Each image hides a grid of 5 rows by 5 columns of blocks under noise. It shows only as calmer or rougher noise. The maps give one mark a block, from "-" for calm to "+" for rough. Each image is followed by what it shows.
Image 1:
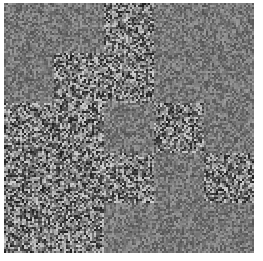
- - + - -
- + + - -
+ + - + -
+ + + - +
+ + - - -
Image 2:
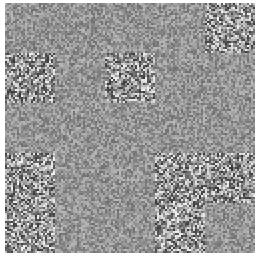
- - - - +
+ - + - -
- - - - -
+ - - + +
+ - - + -
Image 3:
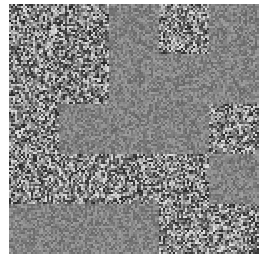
+ + - + -
+ + - - -
+ - - - +
+ + + + -
- - - + +
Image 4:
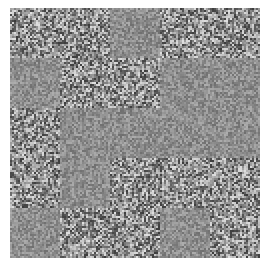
+ + - + +
- + + - -
+ - - - -
+ - + + +
- + + - +
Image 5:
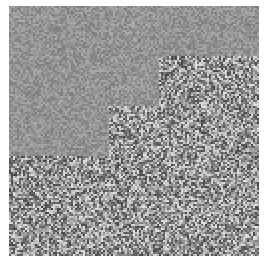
- - - - -
- - - + +
- - + + +
+ + + + +
+ + + + +
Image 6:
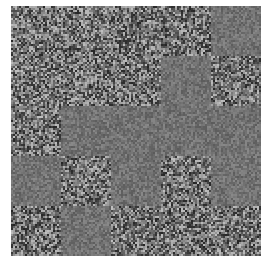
+ + + + -
+ + + - +
+ - - - -
- + - + -
+ - + + +
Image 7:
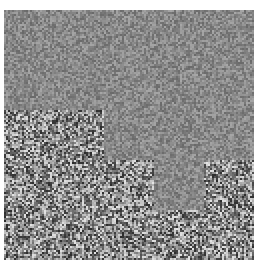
- - - - -
- - - - -
+ + - - -
+ + + - +
+ + + + +
